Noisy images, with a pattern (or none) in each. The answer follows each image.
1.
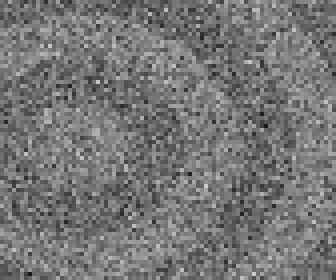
rings round one point
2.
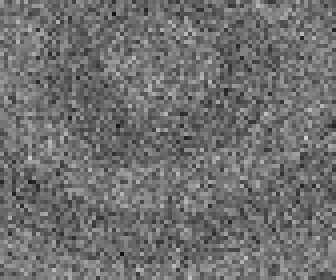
rings round one point
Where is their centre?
top middle
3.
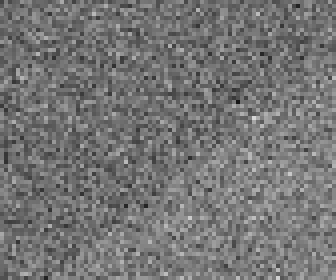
a sharp edge
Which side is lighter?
bottom right
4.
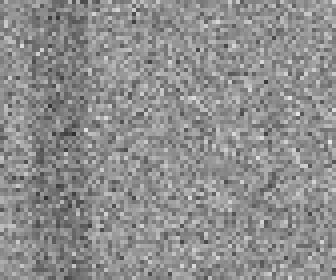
one vertical stripe
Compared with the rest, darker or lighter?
darker
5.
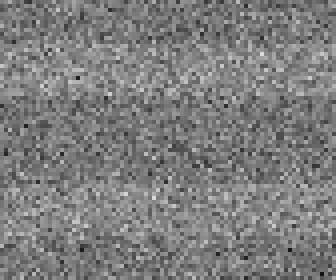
horizontal stripes
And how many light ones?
2
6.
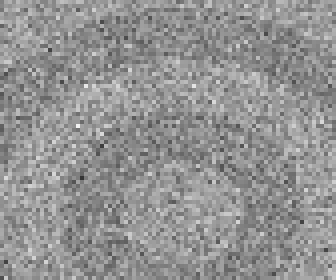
rings round one point
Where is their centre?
bottom middle
